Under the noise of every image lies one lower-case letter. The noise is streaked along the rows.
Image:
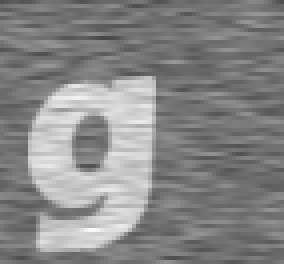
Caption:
light g
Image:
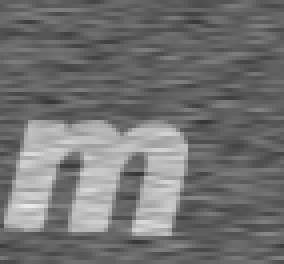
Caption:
light m
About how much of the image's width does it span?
two thirds
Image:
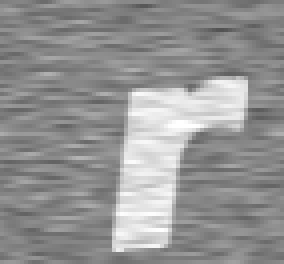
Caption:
light r
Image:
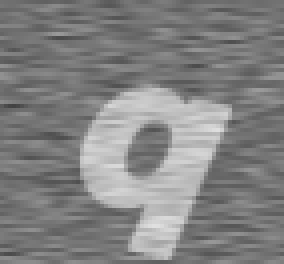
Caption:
light q
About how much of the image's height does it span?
two thirds
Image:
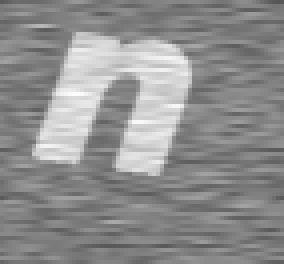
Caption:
light n
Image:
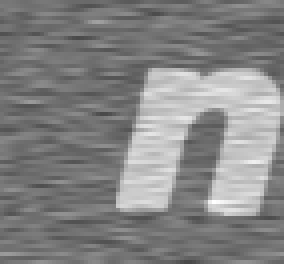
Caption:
light n
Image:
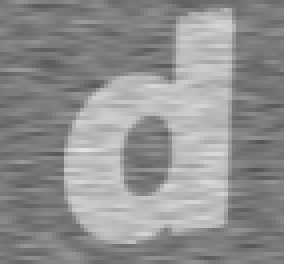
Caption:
light d
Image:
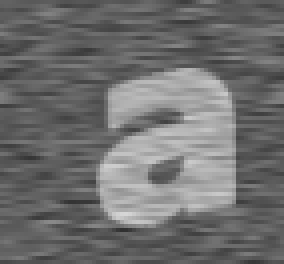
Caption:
light a
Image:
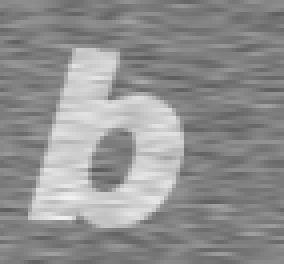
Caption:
light b
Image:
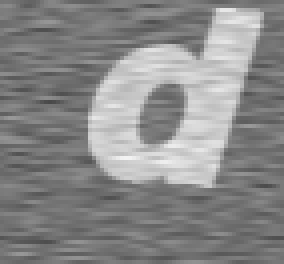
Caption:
light d
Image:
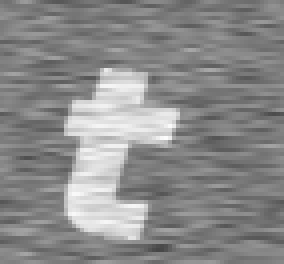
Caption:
light t
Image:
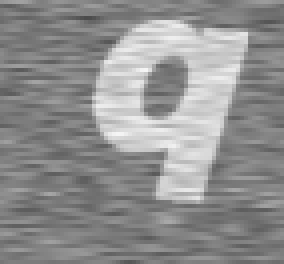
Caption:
light q
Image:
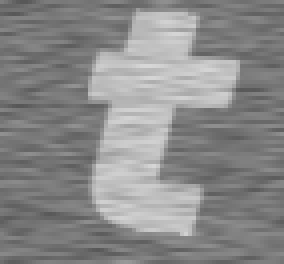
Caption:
light t
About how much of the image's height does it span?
nearly all
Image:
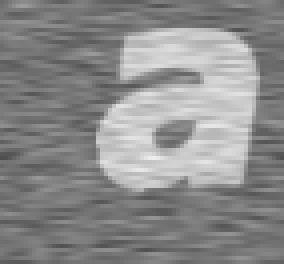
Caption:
light a
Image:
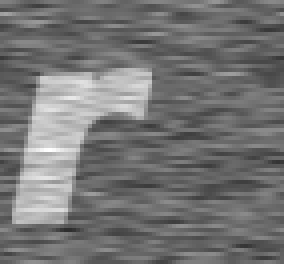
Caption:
light r
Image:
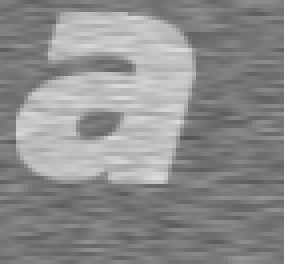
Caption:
light a
